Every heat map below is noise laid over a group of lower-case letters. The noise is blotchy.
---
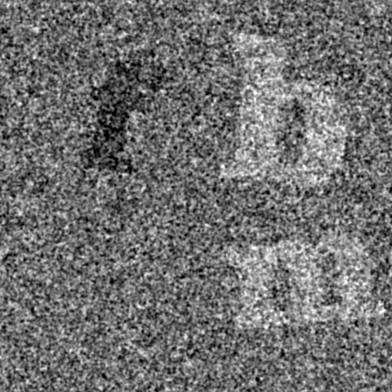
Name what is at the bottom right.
m
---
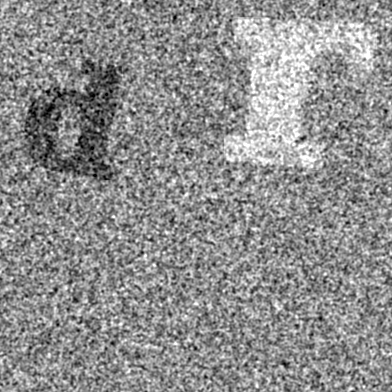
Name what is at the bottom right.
nothing
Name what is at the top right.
r
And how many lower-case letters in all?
2
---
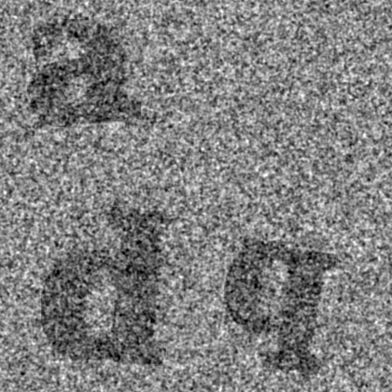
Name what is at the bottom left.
d
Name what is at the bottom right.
q
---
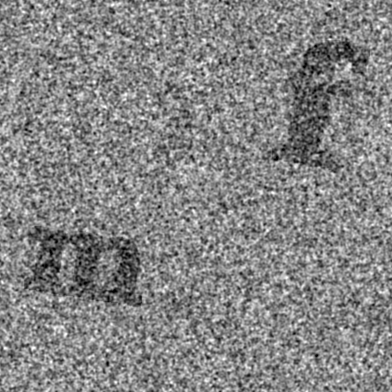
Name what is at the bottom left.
m
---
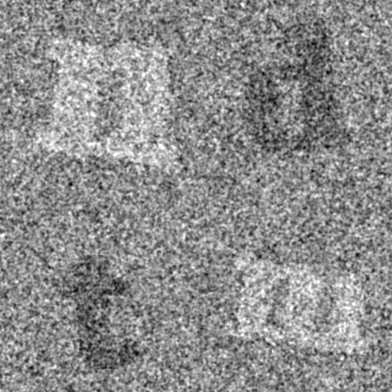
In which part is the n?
top left
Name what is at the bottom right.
m
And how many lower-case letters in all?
4
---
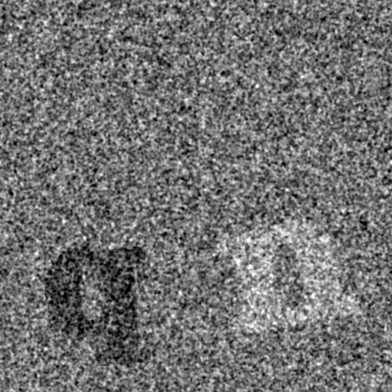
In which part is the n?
bottom right
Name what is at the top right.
nothing
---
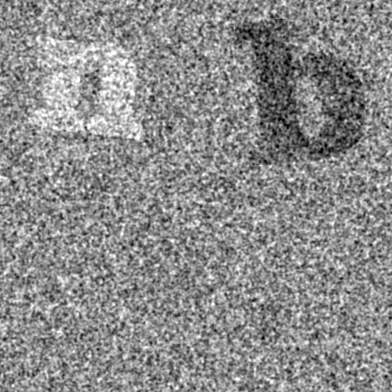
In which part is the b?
top right
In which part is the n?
top left
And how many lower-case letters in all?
2
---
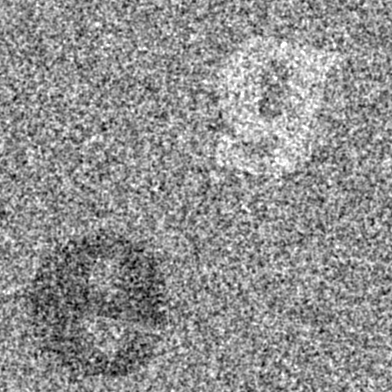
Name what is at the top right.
g
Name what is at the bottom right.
nothing
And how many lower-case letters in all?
2
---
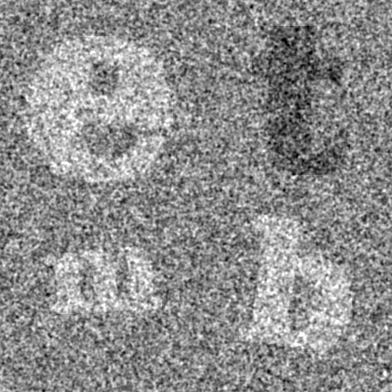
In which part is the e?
top left
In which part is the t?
top right
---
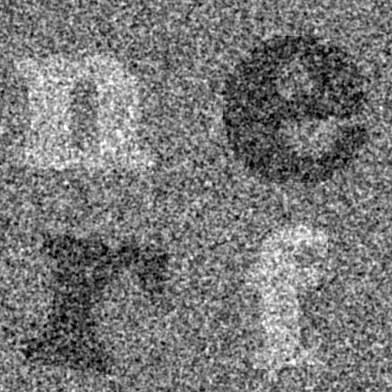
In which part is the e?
top right
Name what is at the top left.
n
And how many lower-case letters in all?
4
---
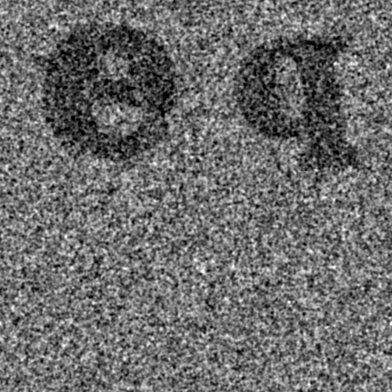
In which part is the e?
top left
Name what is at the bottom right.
nothing
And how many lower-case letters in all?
2
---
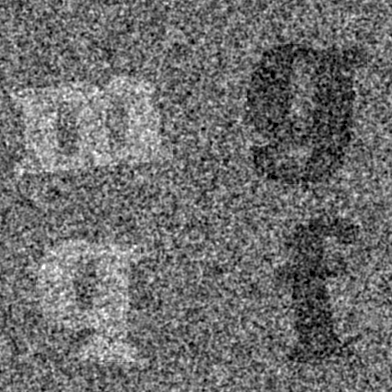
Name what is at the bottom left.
q
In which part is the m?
top left
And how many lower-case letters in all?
4
